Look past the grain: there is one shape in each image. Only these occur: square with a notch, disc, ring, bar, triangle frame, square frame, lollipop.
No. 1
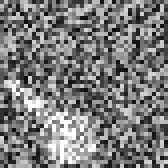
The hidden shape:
lollipop
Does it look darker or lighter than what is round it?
lighter
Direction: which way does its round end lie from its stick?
down and right
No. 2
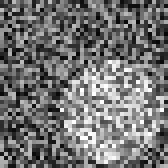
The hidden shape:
disc
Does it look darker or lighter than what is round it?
lighter
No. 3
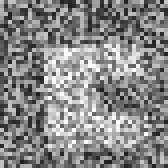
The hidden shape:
square with a notch
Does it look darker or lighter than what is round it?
lighter
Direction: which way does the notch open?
right
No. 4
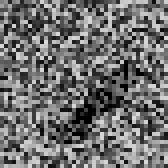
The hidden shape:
bar
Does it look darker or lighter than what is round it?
darker
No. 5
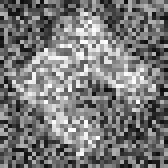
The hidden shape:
square with a notch
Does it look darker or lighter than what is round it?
lighter
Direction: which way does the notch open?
down and right
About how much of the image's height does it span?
nearly all
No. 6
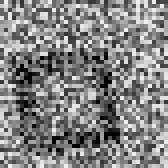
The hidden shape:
square frame
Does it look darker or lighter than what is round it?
darker
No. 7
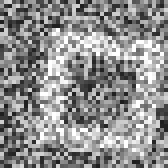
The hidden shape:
square frame
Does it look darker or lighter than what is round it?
lighter
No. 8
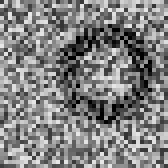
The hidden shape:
ring
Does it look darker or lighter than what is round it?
darker
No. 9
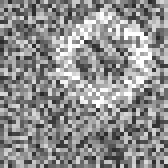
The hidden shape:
ring
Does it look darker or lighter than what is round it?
lighter
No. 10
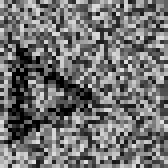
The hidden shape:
triangle frame
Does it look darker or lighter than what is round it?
darker
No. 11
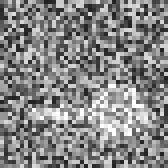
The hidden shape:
lollipop
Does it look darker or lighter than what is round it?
lighter
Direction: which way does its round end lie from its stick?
right
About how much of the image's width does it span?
two thirds
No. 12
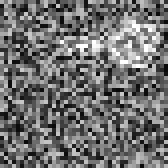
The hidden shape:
lollipop
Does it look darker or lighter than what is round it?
lighter
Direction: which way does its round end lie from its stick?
right
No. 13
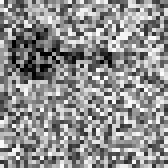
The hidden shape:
lollipop
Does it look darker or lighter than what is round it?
darker
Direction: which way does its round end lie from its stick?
left
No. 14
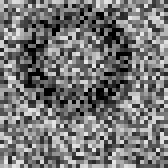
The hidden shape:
ring
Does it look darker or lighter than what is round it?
darker
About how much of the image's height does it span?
two thirds
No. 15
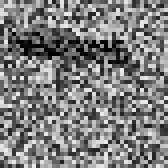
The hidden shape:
bar
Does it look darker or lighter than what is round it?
darker
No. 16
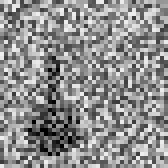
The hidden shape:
lollipop
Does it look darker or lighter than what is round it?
darker
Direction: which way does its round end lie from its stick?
down
